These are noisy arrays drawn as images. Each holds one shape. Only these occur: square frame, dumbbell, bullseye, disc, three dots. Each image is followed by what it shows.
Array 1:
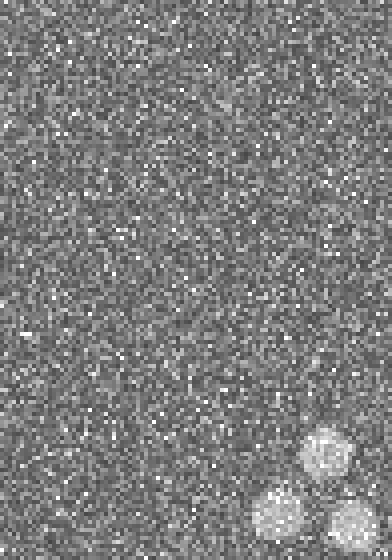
three dots
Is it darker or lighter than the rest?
lighter
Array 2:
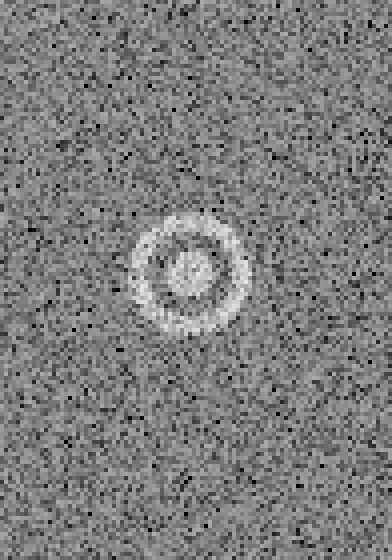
bullseye
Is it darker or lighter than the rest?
lighter
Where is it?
centre
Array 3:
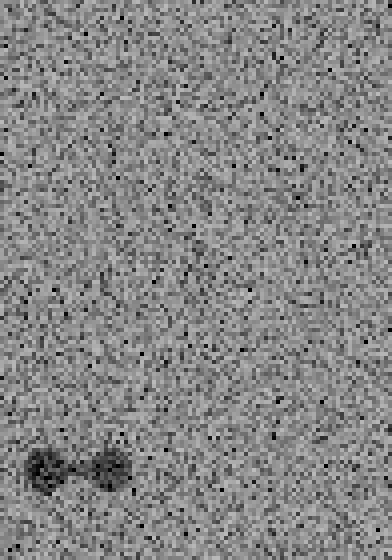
dumbbell
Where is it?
bottom left
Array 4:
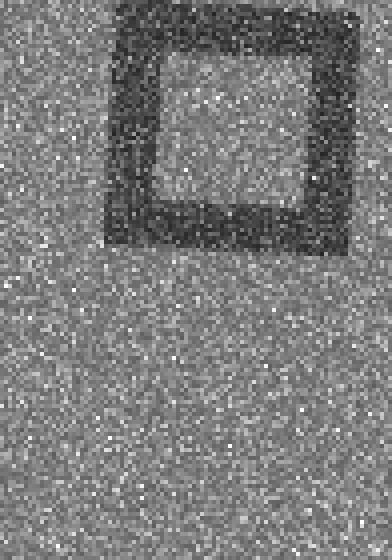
square frame
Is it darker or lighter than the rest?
darker
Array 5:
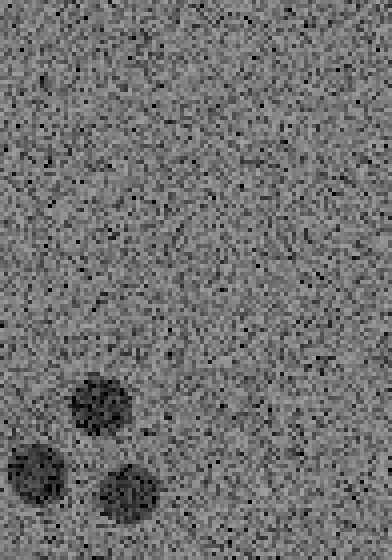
three dots
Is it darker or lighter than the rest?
darker
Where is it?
bottom left
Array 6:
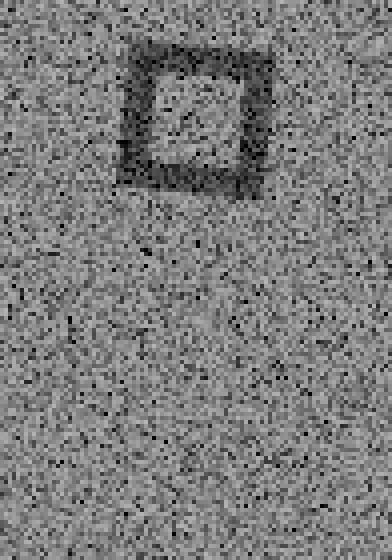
square frame
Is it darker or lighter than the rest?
darker
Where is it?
top middle
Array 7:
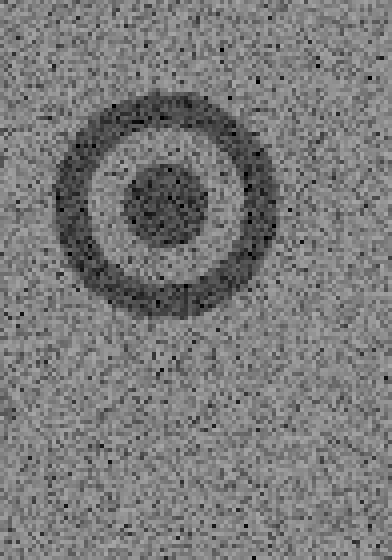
bullseye
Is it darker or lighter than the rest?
darker
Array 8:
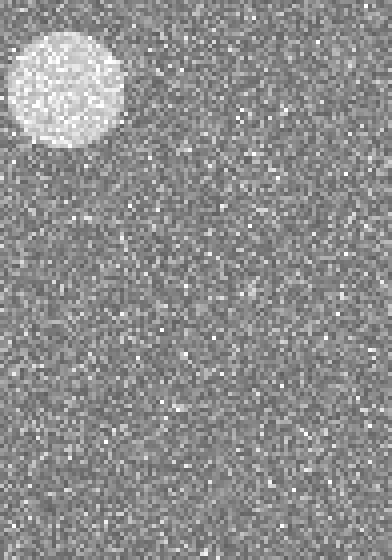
disc
